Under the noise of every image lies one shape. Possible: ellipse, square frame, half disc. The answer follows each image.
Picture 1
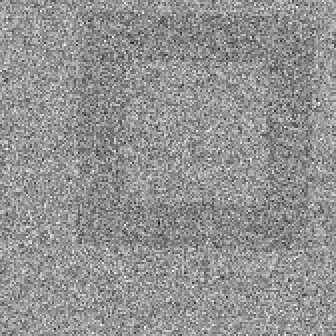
dark square frame
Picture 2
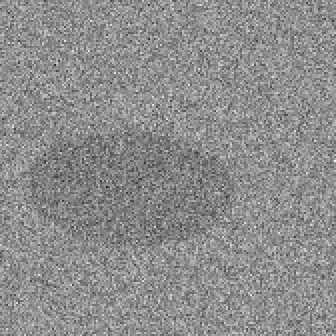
dark ellipse
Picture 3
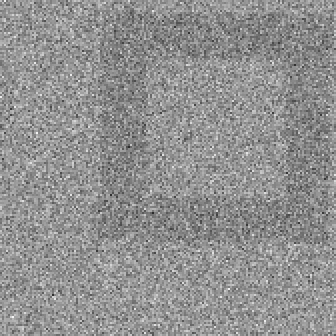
dark square frame
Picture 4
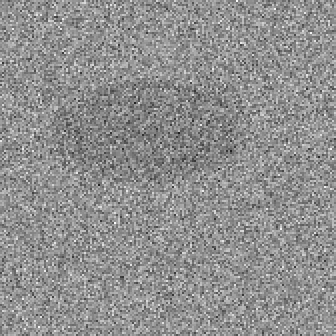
dark ellipse
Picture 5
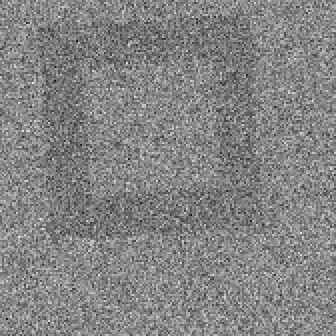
dark square frame
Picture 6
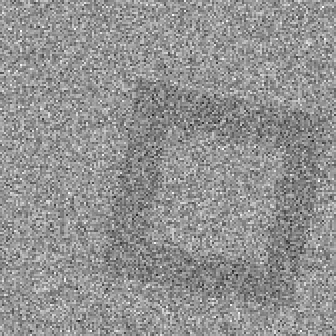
dark square frame
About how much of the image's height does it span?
two thirds
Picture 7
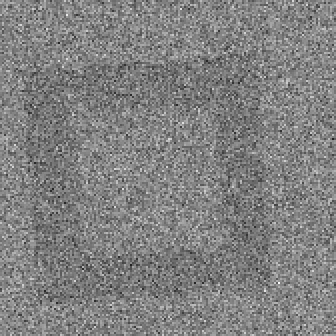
dark square frame
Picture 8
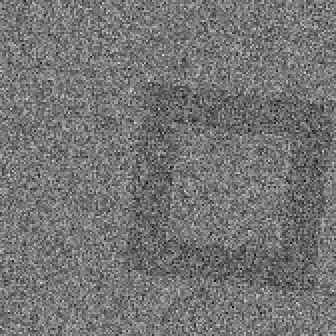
dark square frame
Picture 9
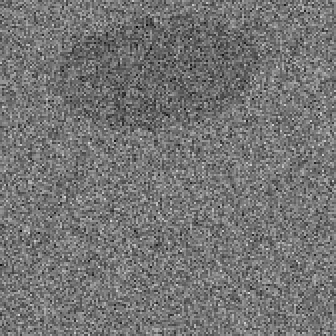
dark ellipse
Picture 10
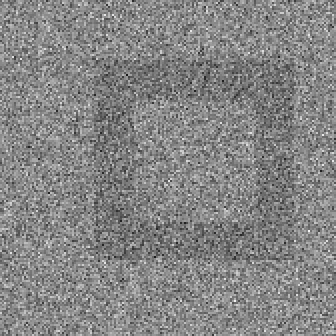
dark square frame
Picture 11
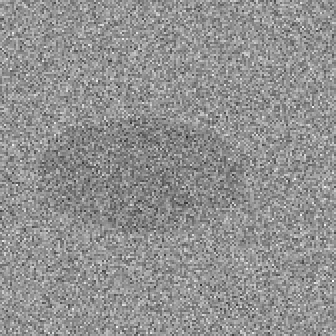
dark ellipse
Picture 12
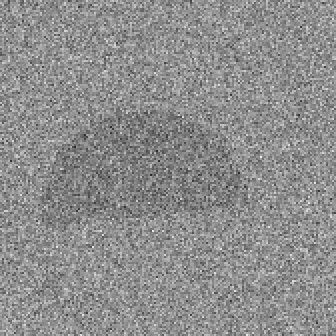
dark half disc
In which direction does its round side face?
up
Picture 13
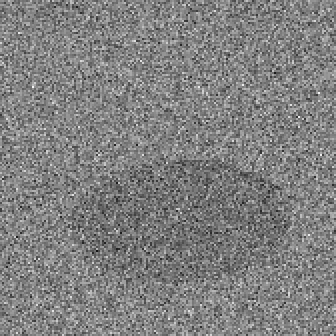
dark ellipse
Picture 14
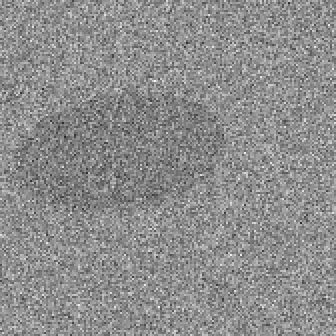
dark ellipse
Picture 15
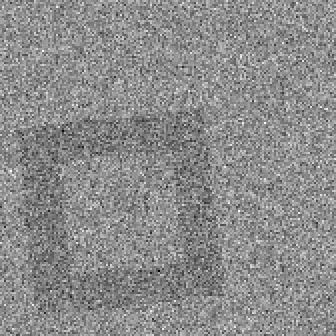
dark square frame
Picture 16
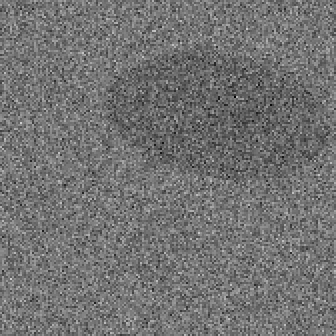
dark ellipse
